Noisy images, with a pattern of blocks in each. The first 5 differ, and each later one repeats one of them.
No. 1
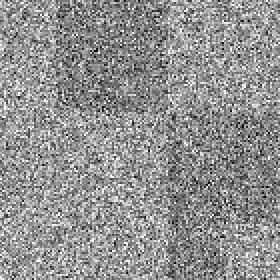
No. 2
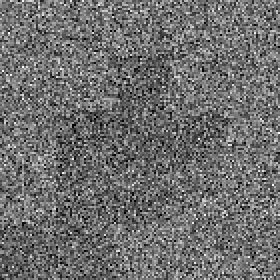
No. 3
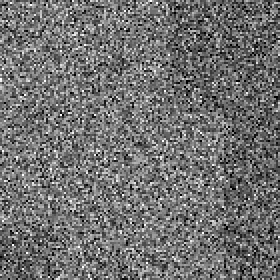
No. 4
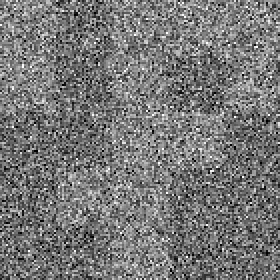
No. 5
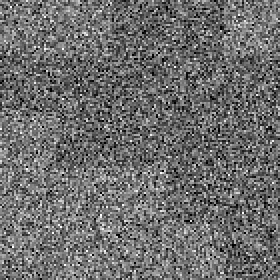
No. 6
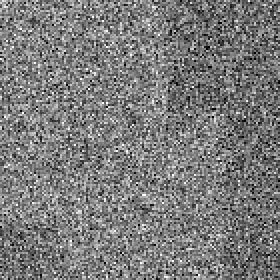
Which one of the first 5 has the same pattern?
3
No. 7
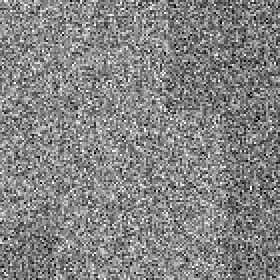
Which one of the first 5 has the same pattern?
3
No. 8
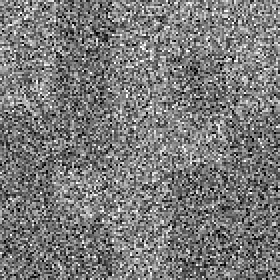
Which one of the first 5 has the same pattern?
4
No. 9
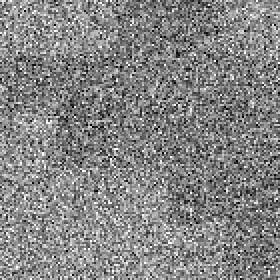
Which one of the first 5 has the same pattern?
5
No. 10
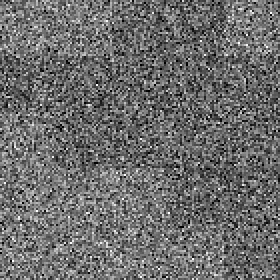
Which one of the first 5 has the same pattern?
5
